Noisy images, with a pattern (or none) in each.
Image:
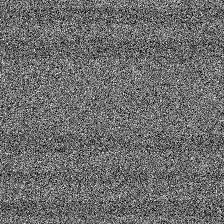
bands of rows
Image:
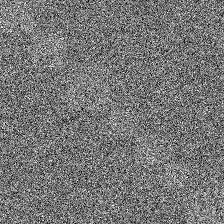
blocks along the diagonal
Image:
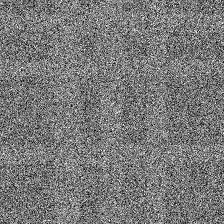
bands of rows crossing bands of columns
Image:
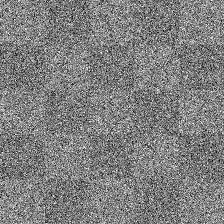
a checkerboard
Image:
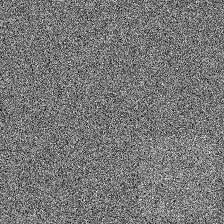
one block
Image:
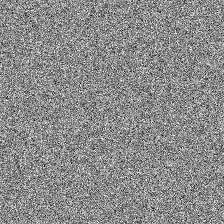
only noise
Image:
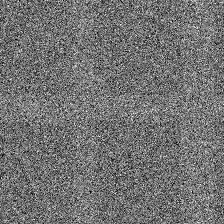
bands of rows crossing bands of columns
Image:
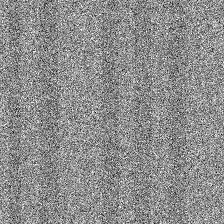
bands of columns
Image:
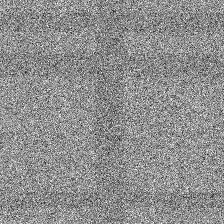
bands of rows crossing bands of columns
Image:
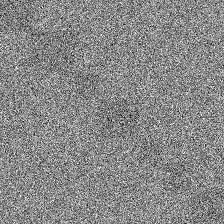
blocks along the diagonal
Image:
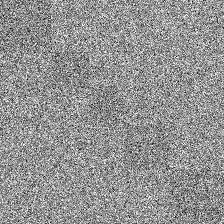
blocks along the diagonal
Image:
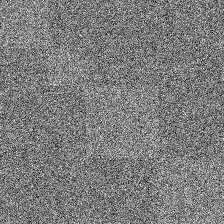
blocks along the diagonal
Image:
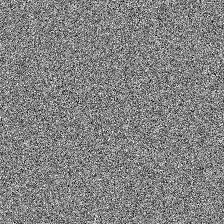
only noise
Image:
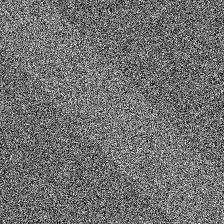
a diagonal band
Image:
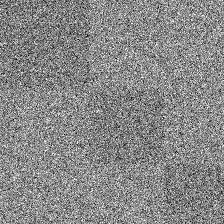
blocks along the diagonal
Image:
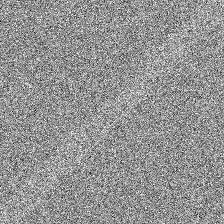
a diagonal band
